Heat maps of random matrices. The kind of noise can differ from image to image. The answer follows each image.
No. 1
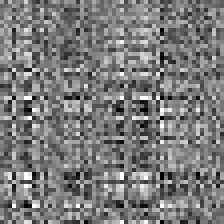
low rank plus noise
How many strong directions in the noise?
one
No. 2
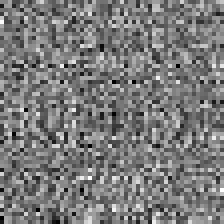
low rank plus noise
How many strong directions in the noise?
three or four
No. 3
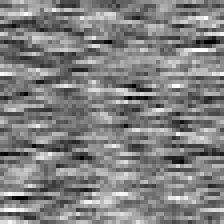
streaked along the rows
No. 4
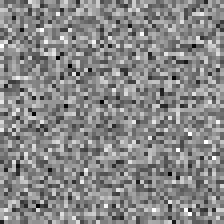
independent entries
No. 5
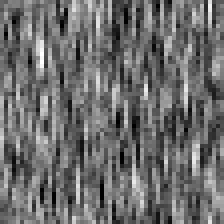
streaked along the columns
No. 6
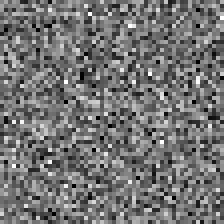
independent entries
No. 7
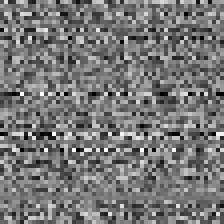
rows of uneven size
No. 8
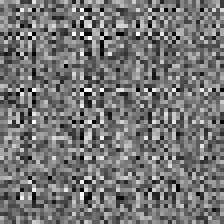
low rank plus noise
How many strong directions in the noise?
one
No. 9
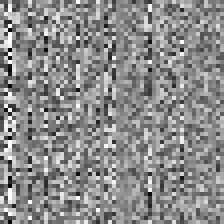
columns of uneven size
